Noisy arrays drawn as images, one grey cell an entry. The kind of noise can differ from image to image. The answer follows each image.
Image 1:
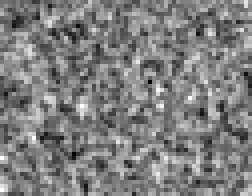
blotchy
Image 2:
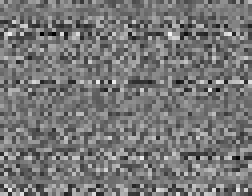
rows of uneven size
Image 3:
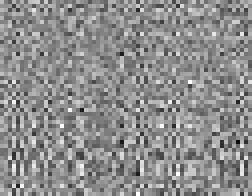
low rank plus noise
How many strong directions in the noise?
one
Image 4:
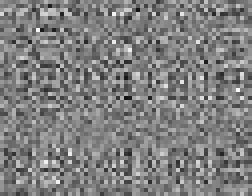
low rank plus noise
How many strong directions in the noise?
two
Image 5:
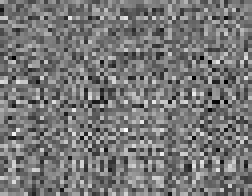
low rank plus noise
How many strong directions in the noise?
two
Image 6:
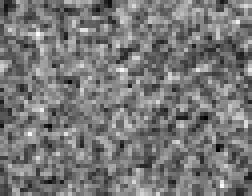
blotchy
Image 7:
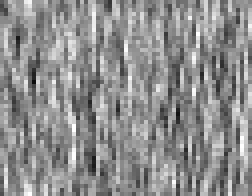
streaked along the columns
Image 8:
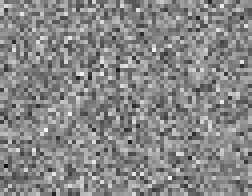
independent entries
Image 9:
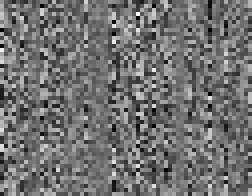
columns of uneven size
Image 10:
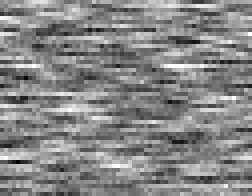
streaked along the rows
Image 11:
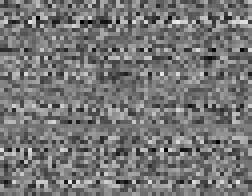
rows of uneven size
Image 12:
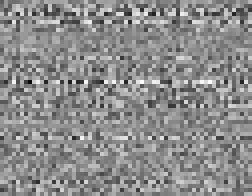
rows of uneven size
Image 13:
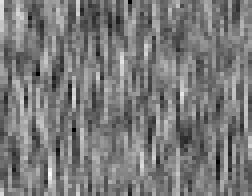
streaked along the columns
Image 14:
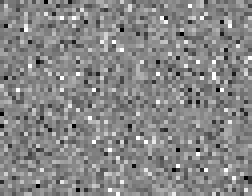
heavy tails
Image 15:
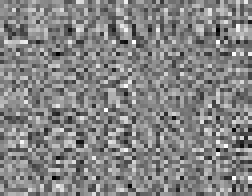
low rank plus noise
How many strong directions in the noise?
two
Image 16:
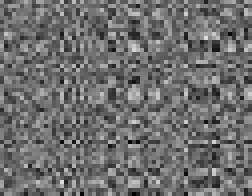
low rank plus noise
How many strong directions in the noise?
one
